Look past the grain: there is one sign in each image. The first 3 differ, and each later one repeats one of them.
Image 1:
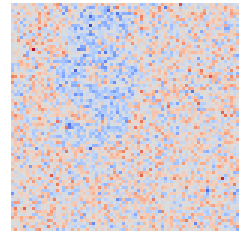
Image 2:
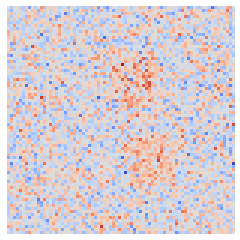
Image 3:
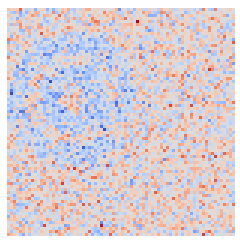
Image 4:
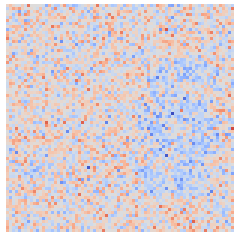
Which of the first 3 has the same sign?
1
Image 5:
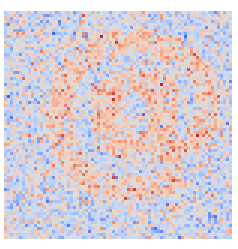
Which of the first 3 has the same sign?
3
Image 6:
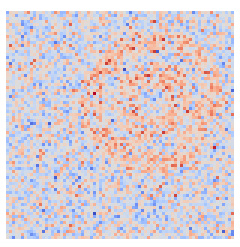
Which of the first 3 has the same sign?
3
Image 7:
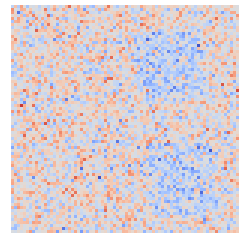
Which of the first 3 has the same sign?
2
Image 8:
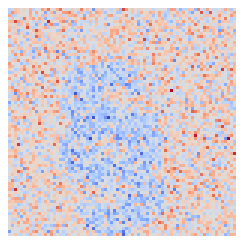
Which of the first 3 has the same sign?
1
